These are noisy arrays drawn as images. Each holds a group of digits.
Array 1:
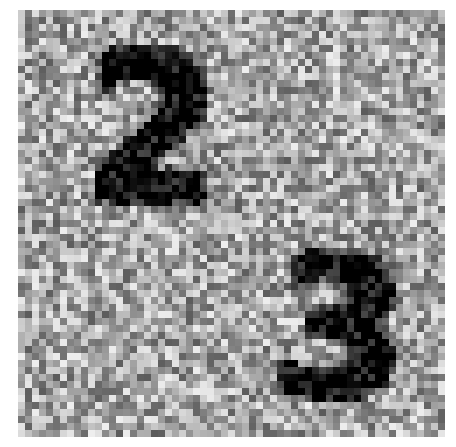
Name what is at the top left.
2
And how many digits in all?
2
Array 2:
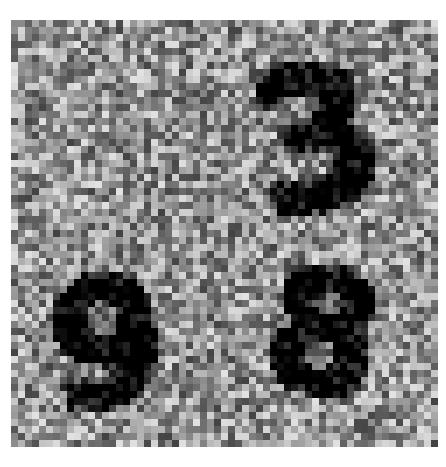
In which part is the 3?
top right
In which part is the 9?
bottom left
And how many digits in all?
3
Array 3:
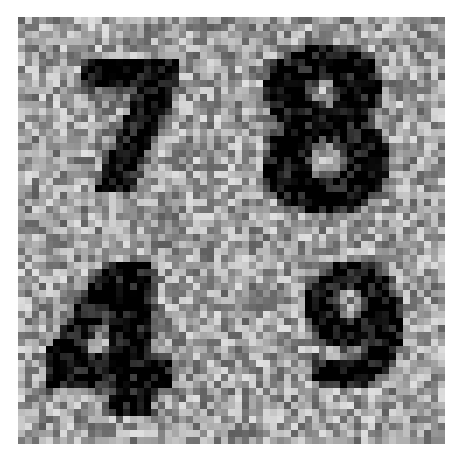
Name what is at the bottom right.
9
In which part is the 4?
bottom left
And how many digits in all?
4
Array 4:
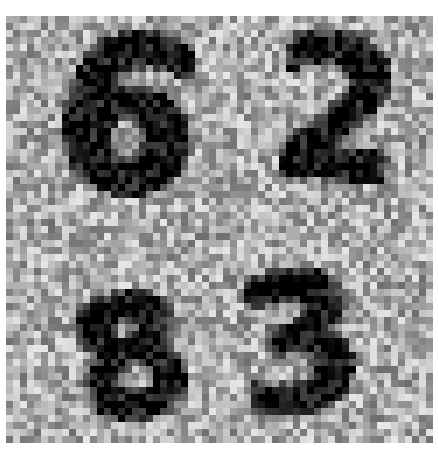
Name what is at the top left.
6
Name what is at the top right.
2
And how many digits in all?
4
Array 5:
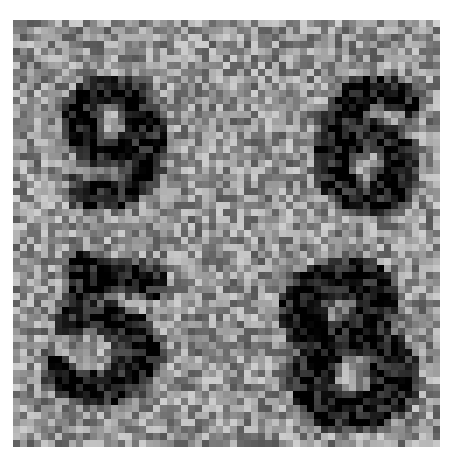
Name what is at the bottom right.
8
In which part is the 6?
top right
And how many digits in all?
4
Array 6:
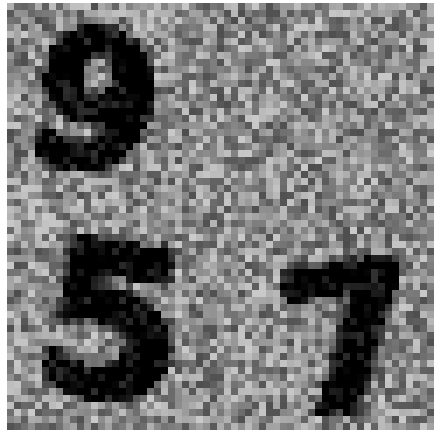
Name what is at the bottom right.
7
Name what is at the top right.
nothing
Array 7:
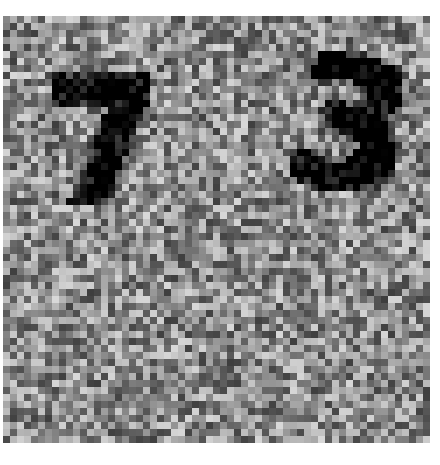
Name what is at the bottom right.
nothing
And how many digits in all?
2
